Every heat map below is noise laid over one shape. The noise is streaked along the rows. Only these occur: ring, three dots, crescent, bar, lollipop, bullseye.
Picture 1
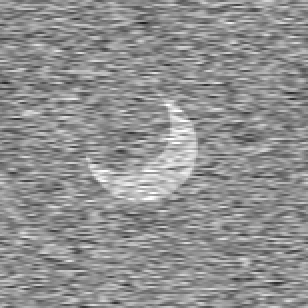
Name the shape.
crescent
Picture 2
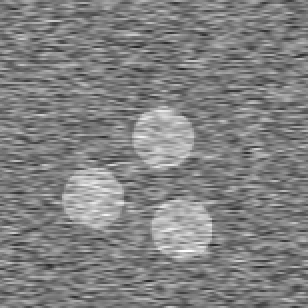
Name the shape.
three dots
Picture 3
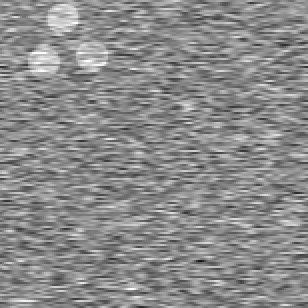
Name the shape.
three dots
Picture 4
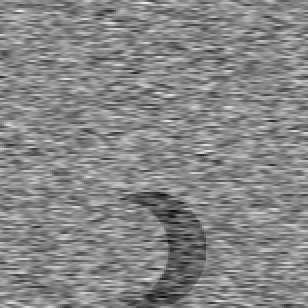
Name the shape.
crescent
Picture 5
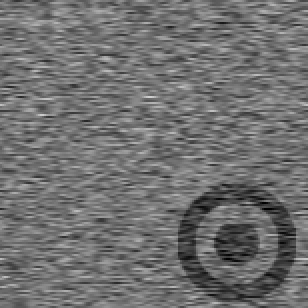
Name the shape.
bullseye
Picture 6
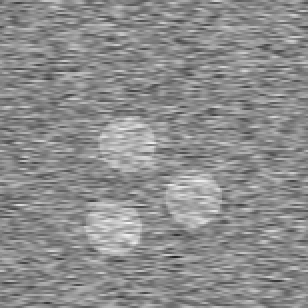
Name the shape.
three dots
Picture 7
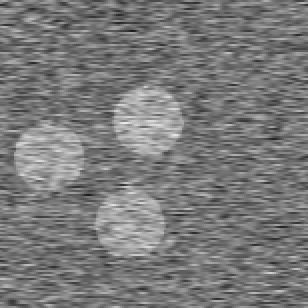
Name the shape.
three dots
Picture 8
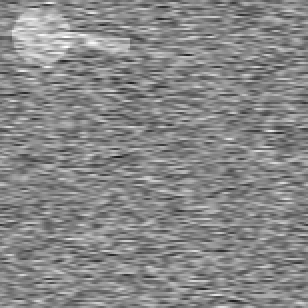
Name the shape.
lollipop
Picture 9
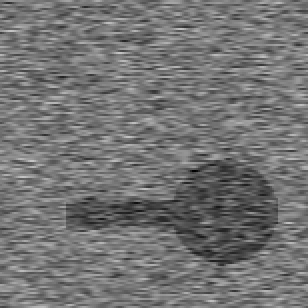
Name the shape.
lollipop
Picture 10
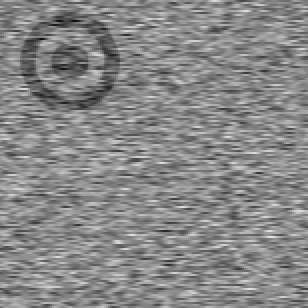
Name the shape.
bullseye
